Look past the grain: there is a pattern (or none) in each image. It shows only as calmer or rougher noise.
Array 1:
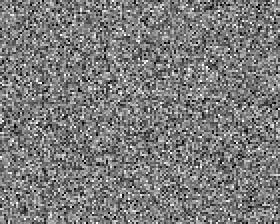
only noise
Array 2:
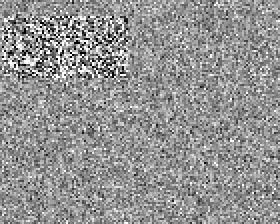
one block
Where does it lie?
top left
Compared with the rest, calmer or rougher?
rougher
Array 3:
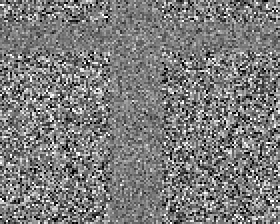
bands of rows crossing bands of columns
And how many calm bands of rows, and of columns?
1 and 1
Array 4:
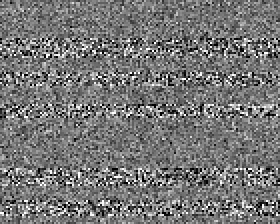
bands of rows
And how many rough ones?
5
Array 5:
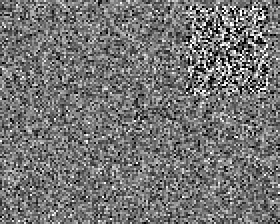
one block
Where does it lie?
top right
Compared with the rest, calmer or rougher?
rougher
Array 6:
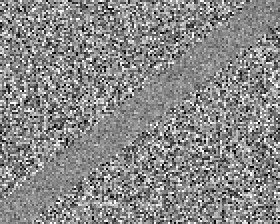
a diagonal band
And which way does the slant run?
bottom left to top right
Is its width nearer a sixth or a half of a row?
a sixth
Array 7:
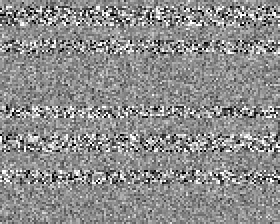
bands of rows
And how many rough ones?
5
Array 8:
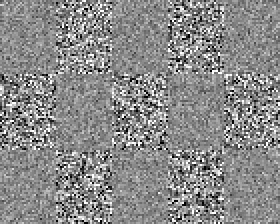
a checkerboard
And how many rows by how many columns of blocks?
3 by 5
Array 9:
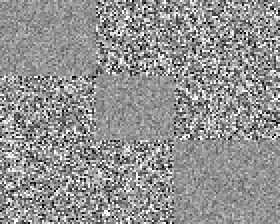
blocks along the diagonal
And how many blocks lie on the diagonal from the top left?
3
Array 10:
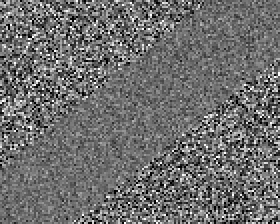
a diagonal band
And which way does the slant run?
bottom left to top right
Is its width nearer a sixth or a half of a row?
a half
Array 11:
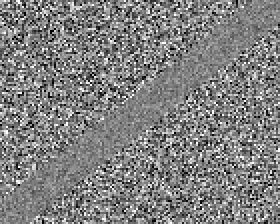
a diagonal band
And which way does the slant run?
bottom left to top right
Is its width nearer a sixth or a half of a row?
a sixth
